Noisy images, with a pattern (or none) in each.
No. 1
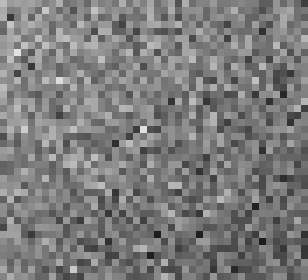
a smooth slope
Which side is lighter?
top left
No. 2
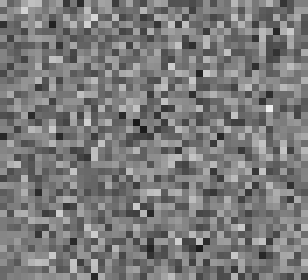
only noise
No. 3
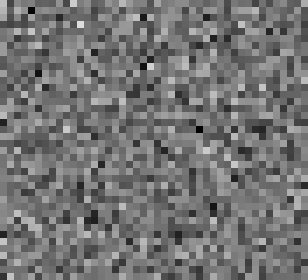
only noise
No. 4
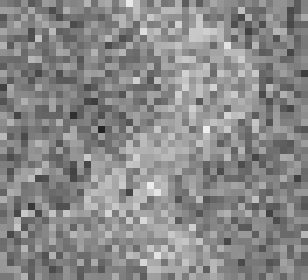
a wavy band
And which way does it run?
top to bottom
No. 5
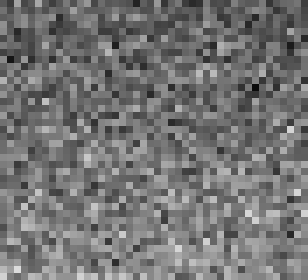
a smooth slope
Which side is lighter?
bottom
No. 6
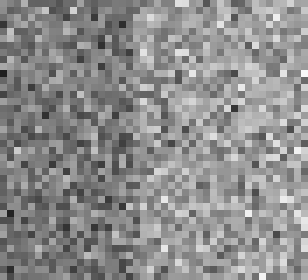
a sharp edge
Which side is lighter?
right
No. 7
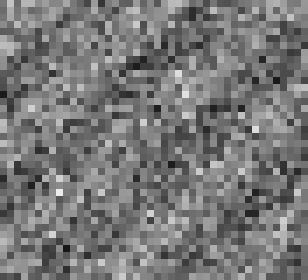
diagonal stripes
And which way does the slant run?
bottom left to top right
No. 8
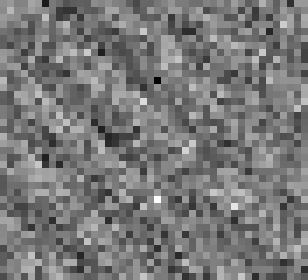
diagonal stripes
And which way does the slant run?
top left to bottom right
